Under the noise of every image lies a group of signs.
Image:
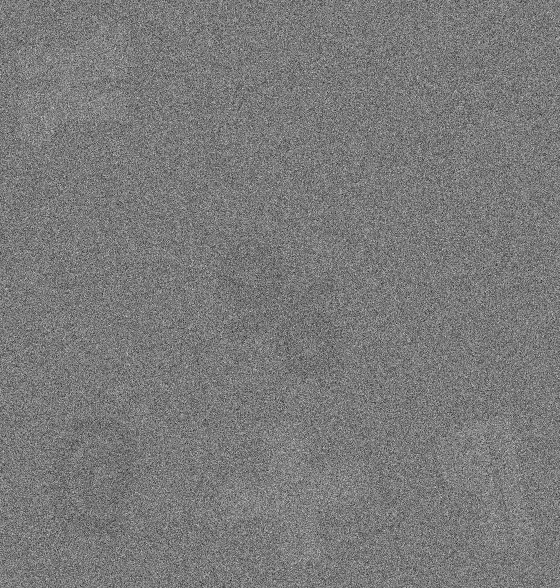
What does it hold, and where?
top left: light not-equal sign; centre: dark percent sign; bottom left: dark at sign; bottom middle: light plus sign; bottom right: light pilcrow
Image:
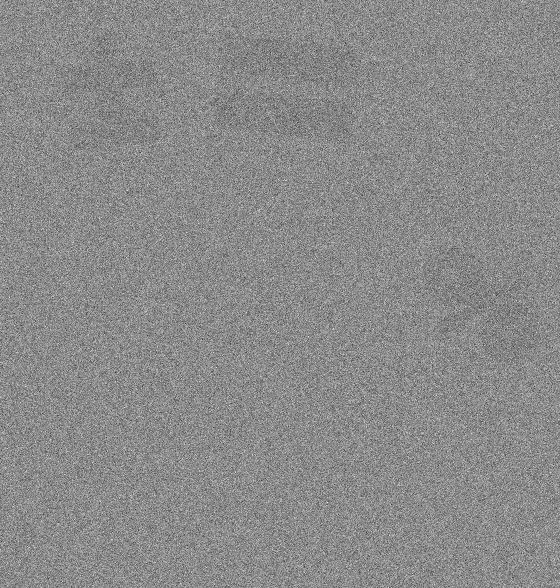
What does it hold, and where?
top left: dark plus-minus sign; top middle: dark equals sign; middle right: dark percent sign
